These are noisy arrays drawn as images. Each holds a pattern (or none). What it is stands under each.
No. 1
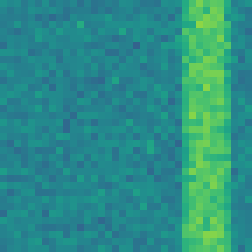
one vertical stripe
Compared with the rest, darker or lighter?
lighter
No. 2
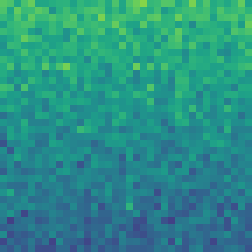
a smooth slope
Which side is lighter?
top
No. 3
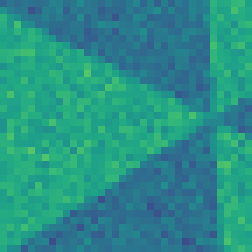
spokes from one point
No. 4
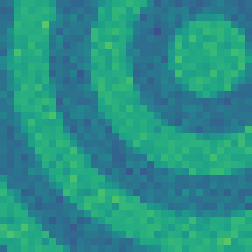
rings round one point
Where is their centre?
top right
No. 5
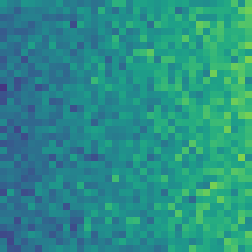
a smooth slope
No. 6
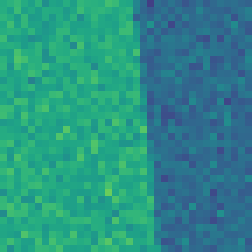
a sharp edge
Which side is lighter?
left
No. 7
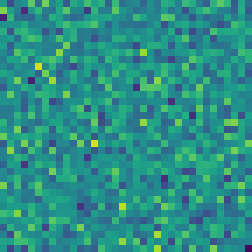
only noise
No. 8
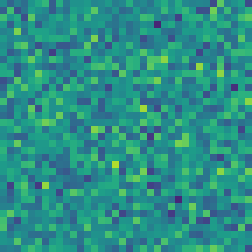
only noise
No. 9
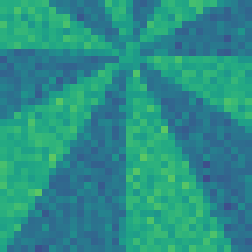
spokes from one point
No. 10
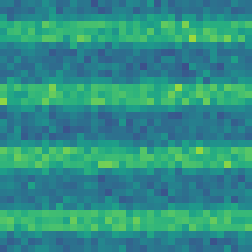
horizontal stripes
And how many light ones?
4
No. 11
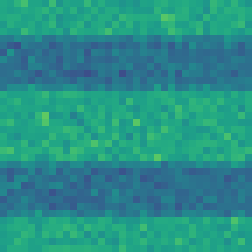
horizontal stripes
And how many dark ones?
2
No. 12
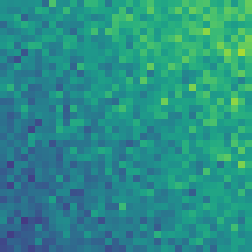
a smooth slope
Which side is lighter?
top right
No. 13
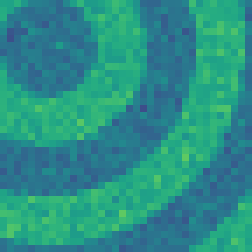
rings round one point
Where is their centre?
top left
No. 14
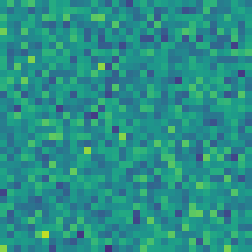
only noise
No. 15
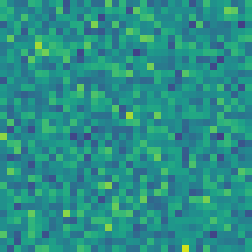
only noise
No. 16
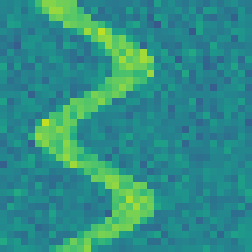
a wavy band
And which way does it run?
top to bottom
